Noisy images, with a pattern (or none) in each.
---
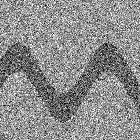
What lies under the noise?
a wavy band
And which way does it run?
left to right
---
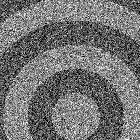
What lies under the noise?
rings round one point
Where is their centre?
bottom middle
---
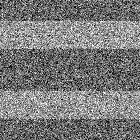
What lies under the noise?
horizontal stripes
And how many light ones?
2
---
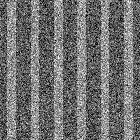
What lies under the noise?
vertical stripes
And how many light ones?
6
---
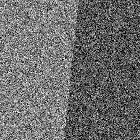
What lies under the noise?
a sharp edge
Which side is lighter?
left
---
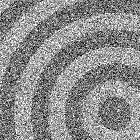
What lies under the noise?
rings round one point
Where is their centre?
bottom right
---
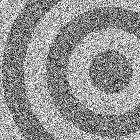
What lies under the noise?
rings round one point
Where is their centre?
middle right
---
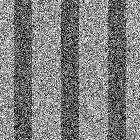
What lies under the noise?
vertical stripes
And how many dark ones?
3
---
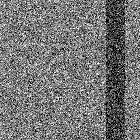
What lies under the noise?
one vertical stripe
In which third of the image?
right
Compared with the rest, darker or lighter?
darker
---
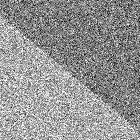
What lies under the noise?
a sharp edge
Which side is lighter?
bottom left
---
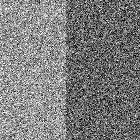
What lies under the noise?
a sharp edge
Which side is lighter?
left
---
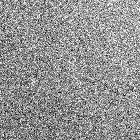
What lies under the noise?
a smooth slope
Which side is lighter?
top right
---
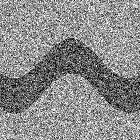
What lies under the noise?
a wavy band
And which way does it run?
left to right
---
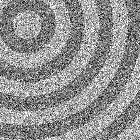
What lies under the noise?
rings round one point
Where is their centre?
top left
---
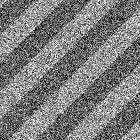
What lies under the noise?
diagonal stripes
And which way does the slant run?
bottom left to top right
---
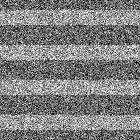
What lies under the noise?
horizontal stripes
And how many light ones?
4
